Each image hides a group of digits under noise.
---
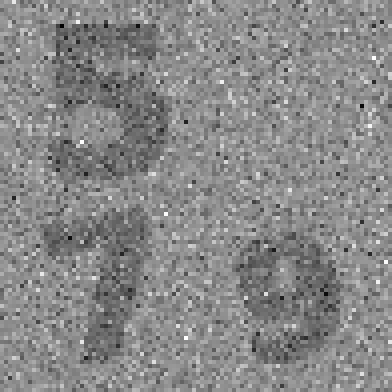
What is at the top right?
nothing
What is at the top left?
5
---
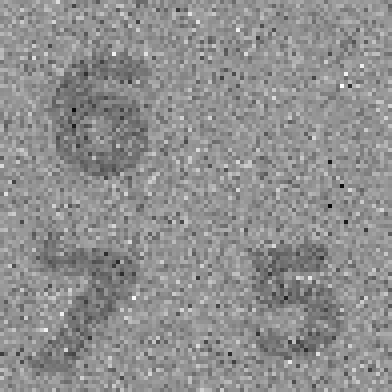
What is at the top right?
nothing
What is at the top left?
6
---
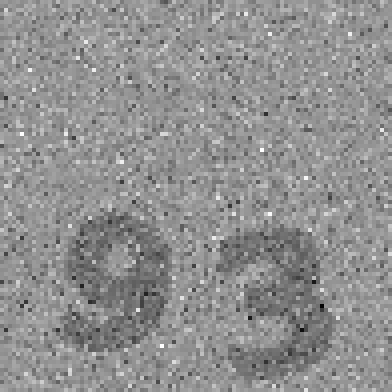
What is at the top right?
nothing
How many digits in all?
2
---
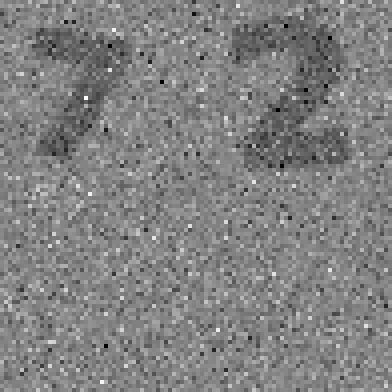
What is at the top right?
2
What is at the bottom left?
nothing
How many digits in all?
2
